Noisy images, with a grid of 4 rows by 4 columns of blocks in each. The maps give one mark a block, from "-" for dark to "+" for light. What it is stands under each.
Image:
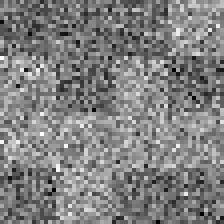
- - - +
+ - + -
+ + + +
- + - -
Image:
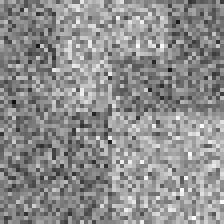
- + + -
- + - -
- - + +
- - + +
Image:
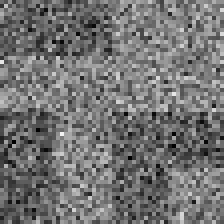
- - + +
+ + + +
- + - -
- + - +
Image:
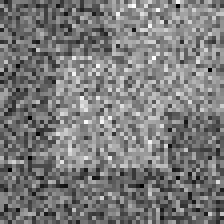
- - + +
- + + +
- + + -
- - - -
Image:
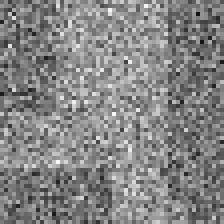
- + + -
- + + -
+ + + -
- - + -
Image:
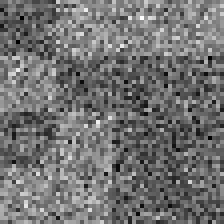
- + + +
+ - - -
- + - -
+ + - -
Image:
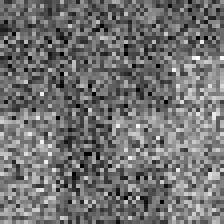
- - - -
- - - +
+ - + +
+ - - +
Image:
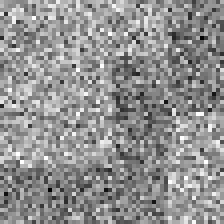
+ + + -
+ + - -
+ + - +
- - - +
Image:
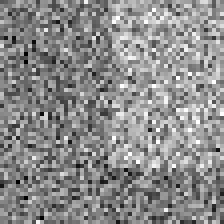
- - + +
- - + +
- - + +
- - - -
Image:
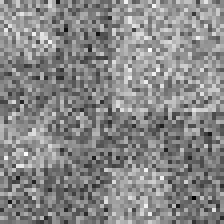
+ - + +
- - + +
+ - - -
- - + -
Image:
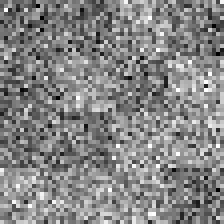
- - + -
- + - +
- - + +
+ + + -
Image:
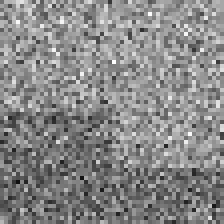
+ + + +
+ + + +
- - + +
- - - -
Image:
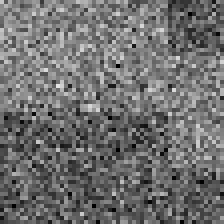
+ + + -
+ + + +
- - - +
- - - -
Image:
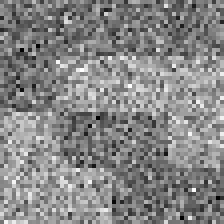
- - - -
- + + +
+ - - +
+ + - -
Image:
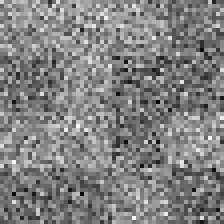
+ + + -
- + - -
+ + - +
- - + -
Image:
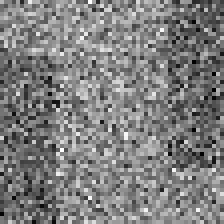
+ + + -
- + + -
- + + -
- + + +
